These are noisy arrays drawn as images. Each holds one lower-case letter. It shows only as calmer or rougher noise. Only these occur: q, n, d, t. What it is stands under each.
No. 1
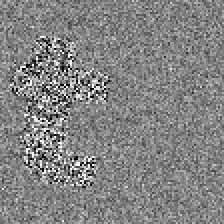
t
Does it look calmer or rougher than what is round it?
rougher
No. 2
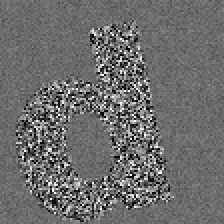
d
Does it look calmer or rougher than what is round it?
rougher
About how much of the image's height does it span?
nearly all
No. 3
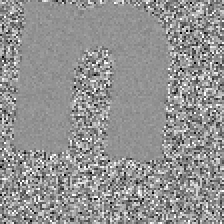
n
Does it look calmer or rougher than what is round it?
calmer
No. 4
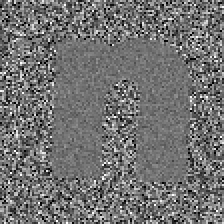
n
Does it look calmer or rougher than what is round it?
calmer
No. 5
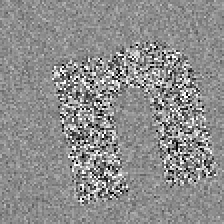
n
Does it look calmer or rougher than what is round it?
rougher
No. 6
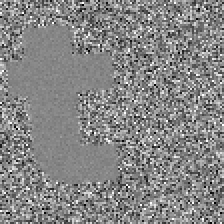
t
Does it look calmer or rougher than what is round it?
calmer
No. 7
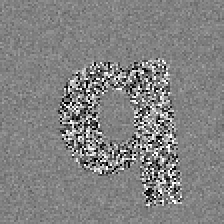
q
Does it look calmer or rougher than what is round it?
rougher
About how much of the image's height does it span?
two thirds
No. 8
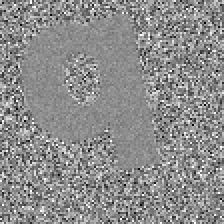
q
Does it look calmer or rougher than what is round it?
calmer
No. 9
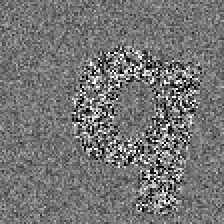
q
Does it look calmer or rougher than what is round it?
rougher
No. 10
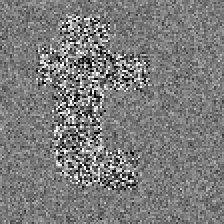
t
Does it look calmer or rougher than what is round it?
rougher
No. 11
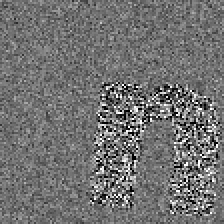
n
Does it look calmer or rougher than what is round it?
rougher
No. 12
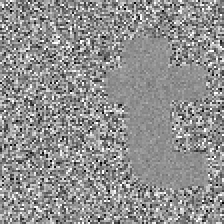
t
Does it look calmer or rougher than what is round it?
calmer
